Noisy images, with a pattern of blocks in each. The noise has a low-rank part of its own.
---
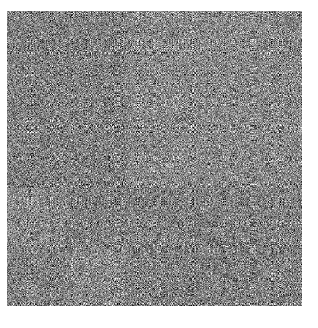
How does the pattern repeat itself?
mirrored about the diagonal from the bottom left
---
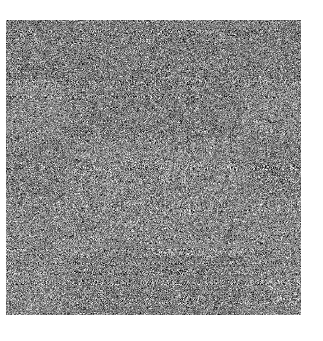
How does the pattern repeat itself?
left and right mirror each other
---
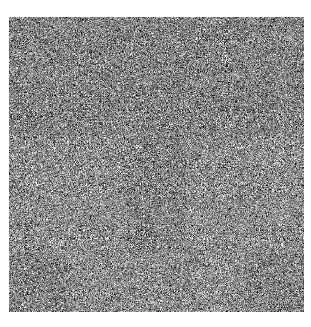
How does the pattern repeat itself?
left and right mirror each other
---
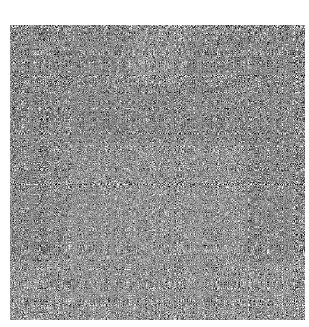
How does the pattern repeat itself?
left and right mirror each other
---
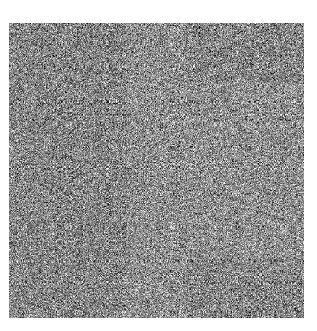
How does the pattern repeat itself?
top and bottom mirror each other
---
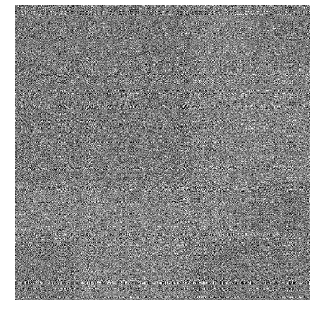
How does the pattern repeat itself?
mirrored about the diagonal from the top left
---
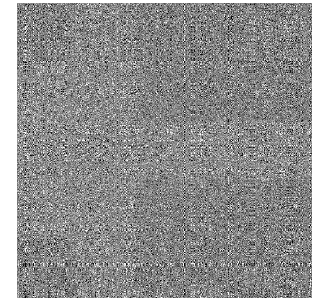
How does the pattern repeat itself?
top and bottom mirror each other
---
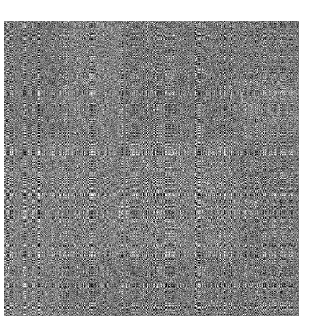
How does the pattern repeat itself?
no symmetry
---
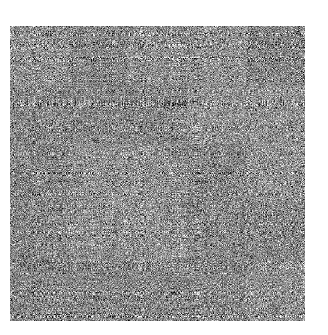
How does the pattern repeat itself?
mirrored about the diagonal from the bottom left
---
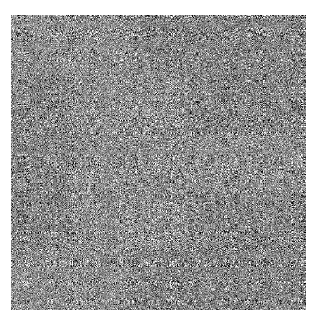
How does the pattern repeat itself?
top and bottom mirror each other
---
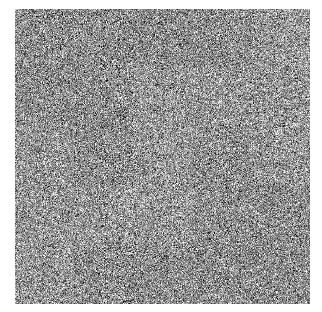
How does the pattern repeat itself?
the same after a half turn
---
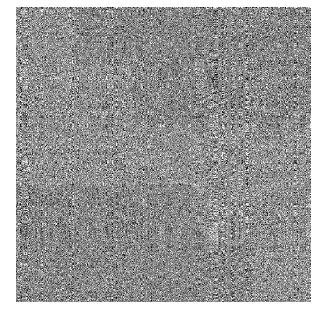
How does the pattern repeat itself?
the same after a half turn
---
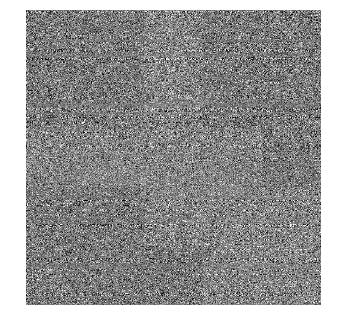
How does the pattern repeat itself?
mirrored about the diagonal from the top left
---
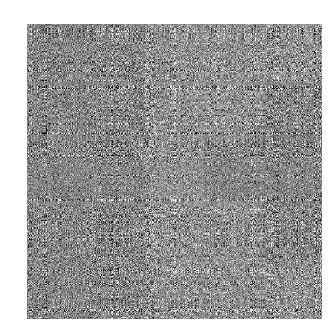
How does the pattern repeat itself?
top and bottom mirror each other
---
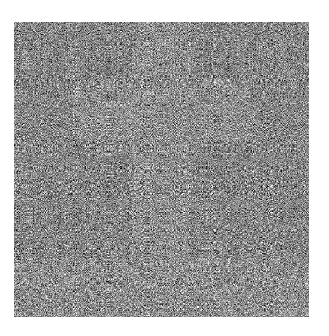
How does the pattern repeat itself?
left and right mirror each other
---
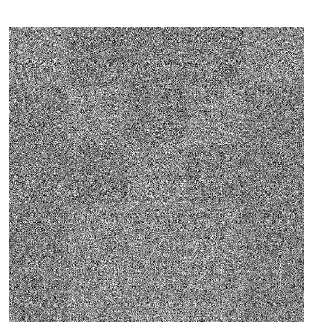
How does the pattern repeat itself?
left and right mirror each other
